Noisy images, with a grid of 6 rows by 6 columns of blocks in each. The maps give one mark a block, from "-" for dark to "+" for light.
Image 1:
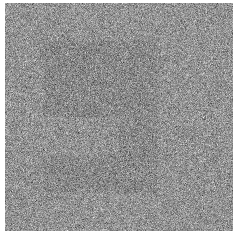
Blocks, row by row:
+ + + + + +
+ - - - + +
+ - - - + +
+ + + - + +
+ - - - + +
+ + + + + +
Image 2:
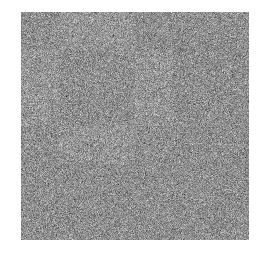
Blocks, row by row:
- + + - - -
+ - - + - -
+ - - + - -
- + + - - -
- - - - - -
- - - - - -
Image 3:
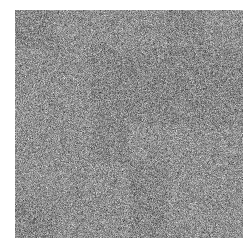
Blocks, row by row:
- + + + - +
+ + - - - -
+ + - - - -
+ + - + + +
+ + + - + +
- + + - + +
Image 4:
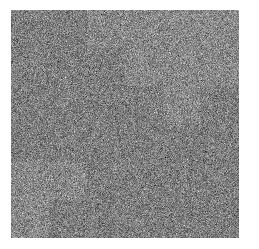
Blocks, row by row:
- - + + + +
- - - + + +
- - - - + -
- - - - - -
+ + - - - -
+ - - - - -
